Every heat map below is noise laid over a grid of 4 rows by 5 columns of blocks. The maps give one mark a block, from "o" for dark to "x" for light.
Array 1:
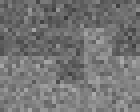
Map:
o o o o o
o o o x o
x x o x x
x x x x x
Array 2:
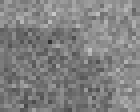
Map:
x x x x x
o o o x x
o o o o x
o o o o x
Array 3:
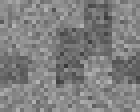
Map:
x x x o x
x x o o x
o x o x o
x x x x x
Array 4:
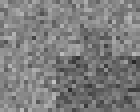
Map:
x x x x x
x x x o x
x x o o o
x x o o o
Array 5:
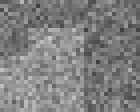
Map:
o o o o o
o x x o o
x x x o o
x x x o o
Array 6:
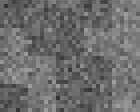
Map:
o o o o x
x o o x x
x x o o x
o x o o x
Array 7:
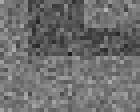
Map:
x o o x x
x o o o o
x x x x x
x x x x x
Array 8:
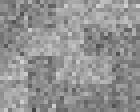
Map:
o o x x x
o x x o o
x o x x o
x o o o o
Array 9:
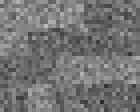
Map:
x x x o o
x o o o o
o o x x x
o x o o o
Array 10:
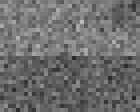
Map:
x x x x o
x x x x x
o o o o o
o o o o o
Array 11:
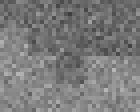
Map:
o o o o o
x o o o o
x x o x x
x x x x x
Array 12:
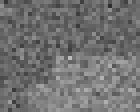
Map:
o o o o o
o o o o o
o o x x x
o x x x x
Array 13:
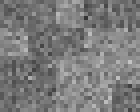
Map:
o o x o o
x o o x x
o o x x x
o o x x o
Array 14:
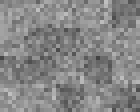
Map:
x x x x o
x o o x x
o o x o x
x x o x o
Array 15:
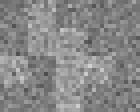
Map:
o x o o o
o x x o o
x o x x o
o o x o o
